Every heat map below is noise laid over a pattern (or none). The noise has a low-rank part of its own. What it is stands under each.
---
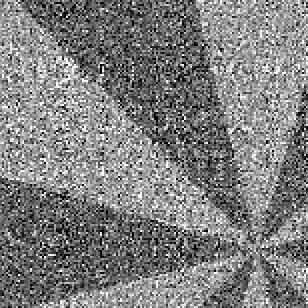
spokes from one point
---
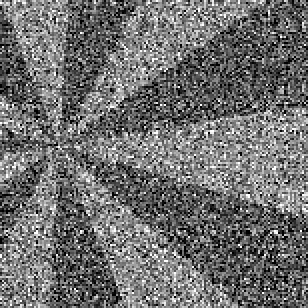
spokes from one point
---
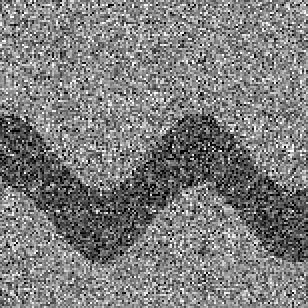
a wavy band
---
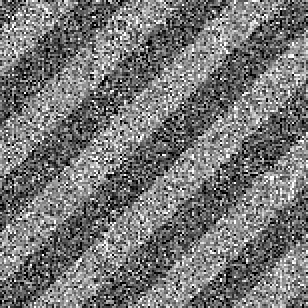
diagonal stripes
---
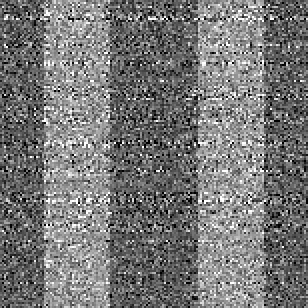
vertical stripes
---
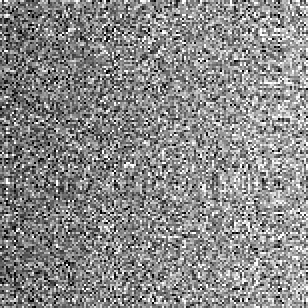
a smooth slope
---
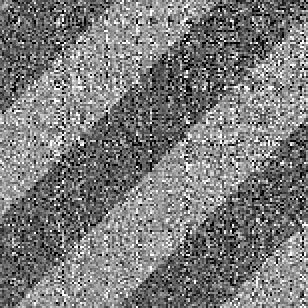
diagonal stripes
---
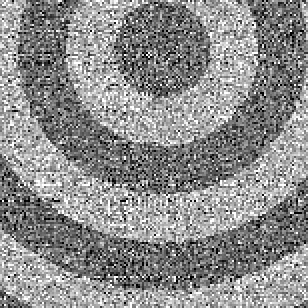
rings round one point
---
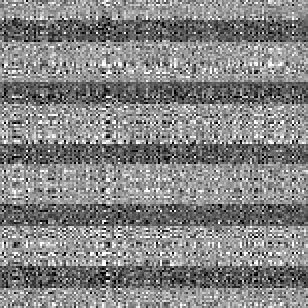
horizontal stripes
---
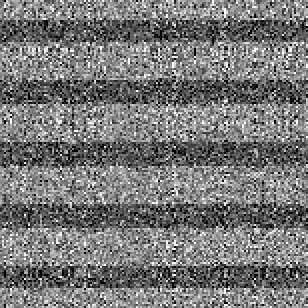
horizontal stripes
